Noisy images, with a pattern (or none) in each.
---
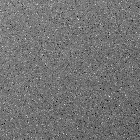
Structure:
a smooth slope
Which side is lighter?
top left
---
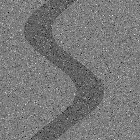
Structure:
a wavy band
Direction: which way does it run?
top to bottom
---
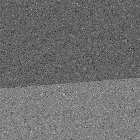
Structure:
a sharp edge
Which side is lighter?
bottom
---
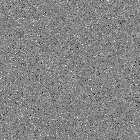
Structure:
only noise
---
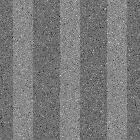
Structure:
vertical stripes
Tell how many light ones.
3
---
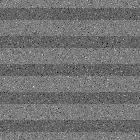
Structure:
horizontal stripes
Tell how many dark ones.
5
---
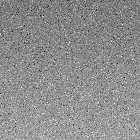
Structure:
a smooth slope
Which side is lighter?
bottom
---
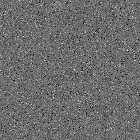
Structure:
only noise
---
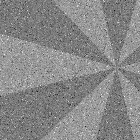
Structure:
spokes from one point
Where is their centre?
middle right
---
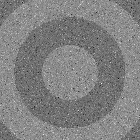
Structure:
rings round one point
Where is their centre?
centre
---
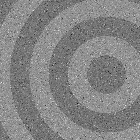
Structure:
rings round one point
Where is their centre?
middle right
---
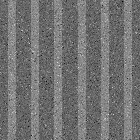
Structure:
vertical stripes
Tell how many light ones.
6
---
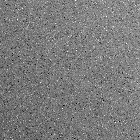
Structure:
a smooth slope
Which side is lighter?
top right
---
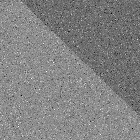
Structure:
a sharp edge
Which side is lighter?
bottom left
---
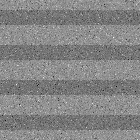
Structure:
horizontal stripes
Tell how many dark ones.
4
